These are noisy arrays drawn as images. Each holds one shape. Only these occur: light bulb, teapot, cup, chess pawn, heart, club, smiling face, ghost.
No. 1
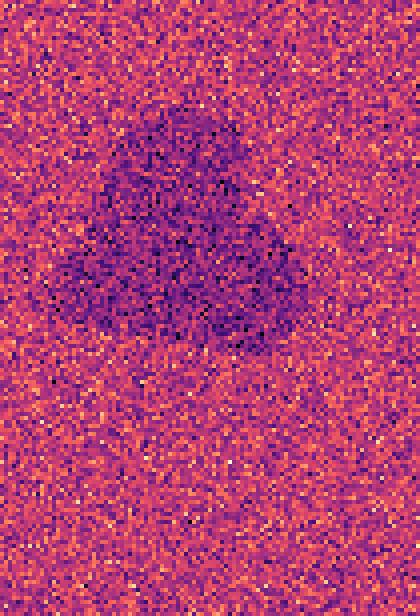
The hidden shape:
heart
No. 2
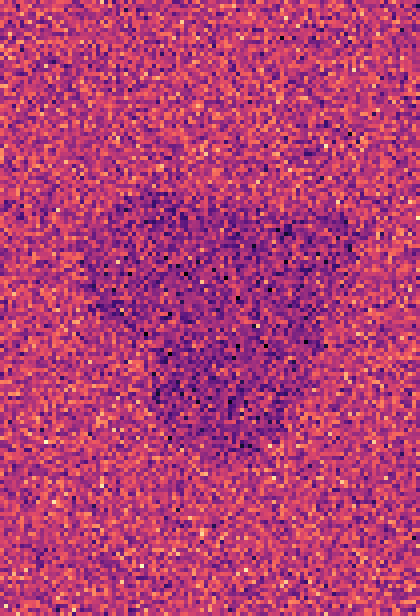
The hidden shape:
heart
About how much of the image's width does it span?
two thirds
